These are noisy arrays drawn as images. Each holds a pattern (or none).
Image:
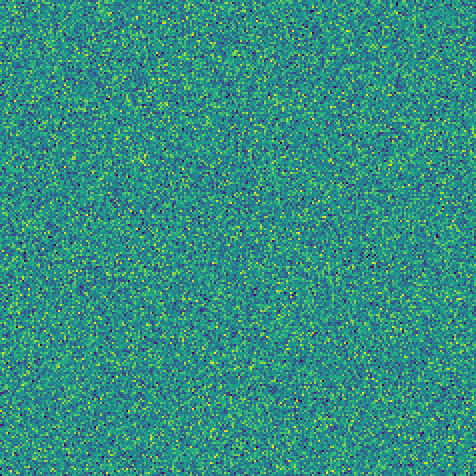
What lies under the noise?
only noise
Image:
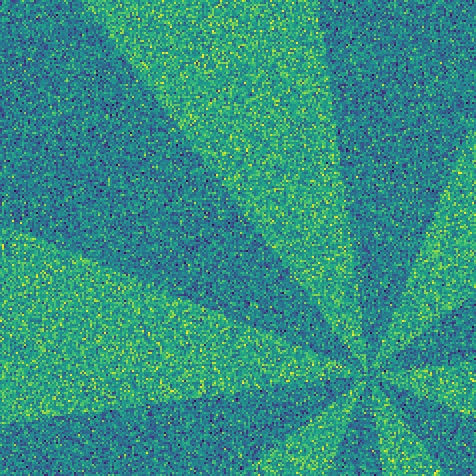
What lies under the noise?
spokes from one point
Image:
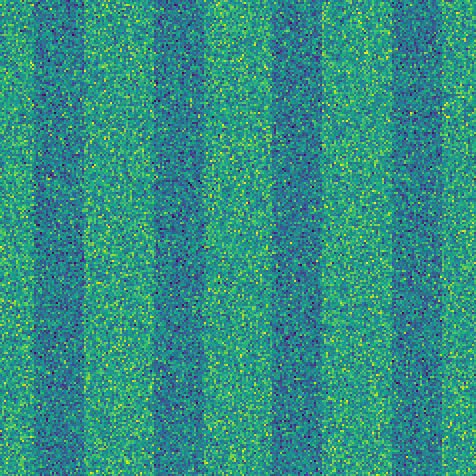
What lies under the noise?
vertical stripes
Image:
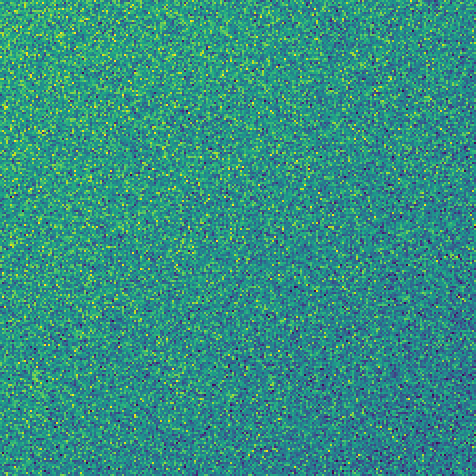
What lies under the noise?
a smooth slope
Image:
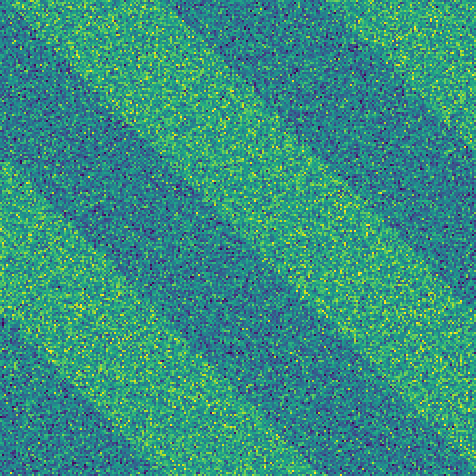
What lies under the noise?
diagonal stripes
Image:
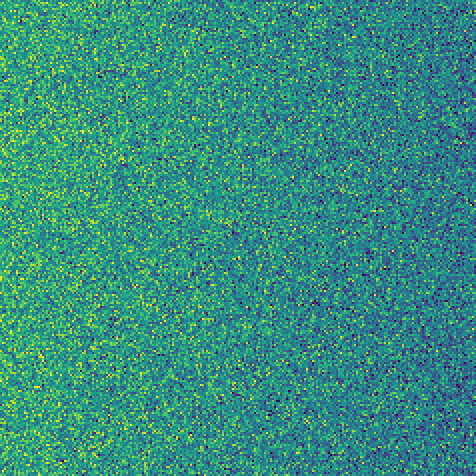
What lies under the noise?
a smooth slope
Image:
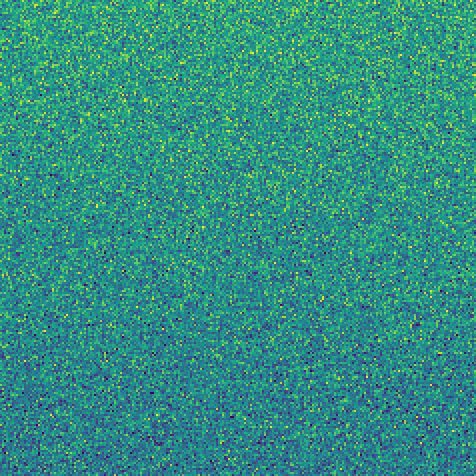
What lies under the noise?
a smooth slope
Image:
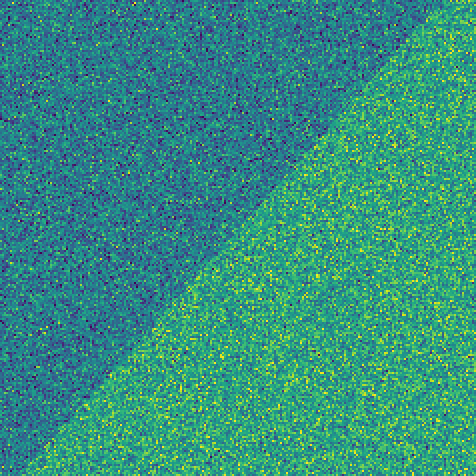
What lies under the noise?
a sharp edge
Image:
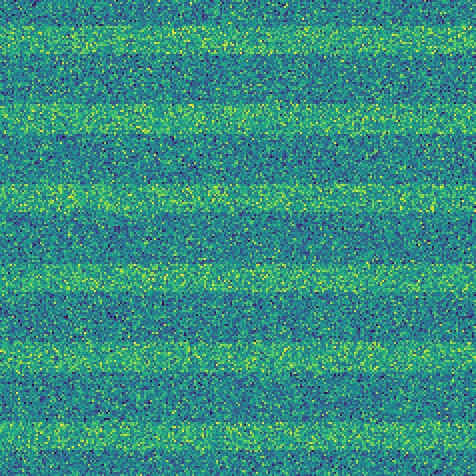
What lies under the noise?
horizontal stripes
